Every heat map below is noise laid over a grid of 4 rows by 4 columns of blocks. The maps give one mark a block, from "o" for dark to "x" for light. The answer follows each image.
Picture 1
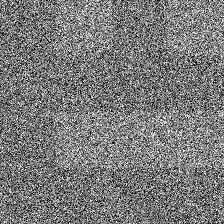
oxox
oooo
oxxx
oooo
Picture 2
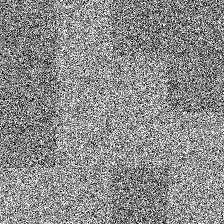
oxoo
oxxo
oxxx
xxox
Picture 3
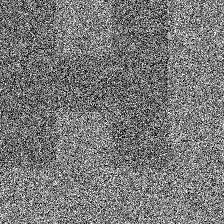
oxox
ooox
oxox
xxxx
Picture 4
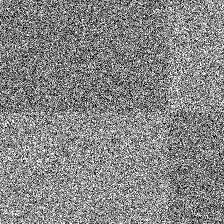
ooox
ooox
xxxo
xxxo
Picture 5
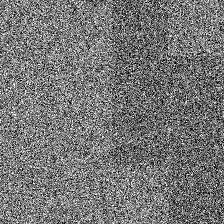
xxox
xxoo
xxoo
xxxo
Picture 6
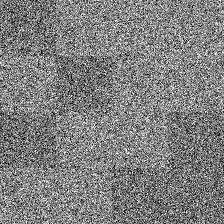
oxxx
xoxx
oxxo
xxoo
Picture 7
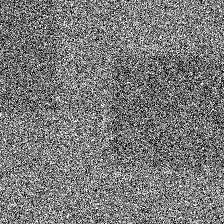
oxxx
oxoo
xxoo
xxxx
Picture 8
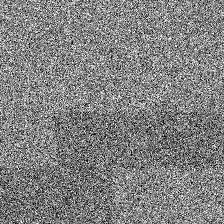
xxxx
xxxx
xooo
ooxx
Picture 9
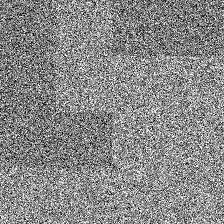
oxoo
oxxx
ooxx
xxxx
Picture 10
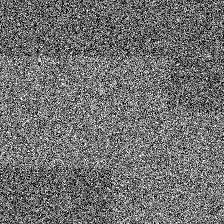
oooo
xxxo
xxxx
ooxx
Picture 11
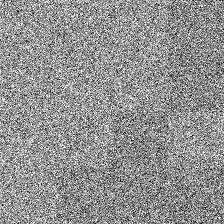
xxxo
xxxo
xxox
xooo
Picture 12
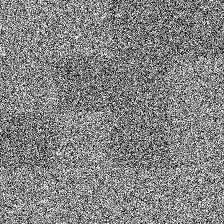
xxoo
xoox
oxox
xxxx
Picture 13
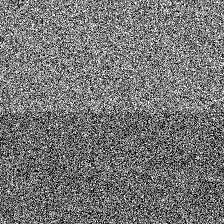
xxxx
xxxx
oooo
oooo
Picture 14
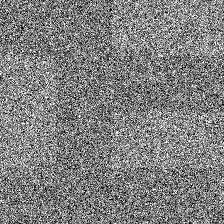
ooxx
xooo
xoxx
oooo
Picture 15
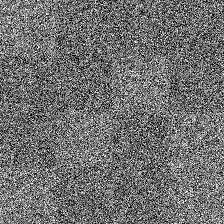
xooo
ooxo
oxox
xoox
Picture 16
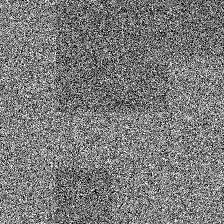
xooo
xoox
xxxx
xoxx
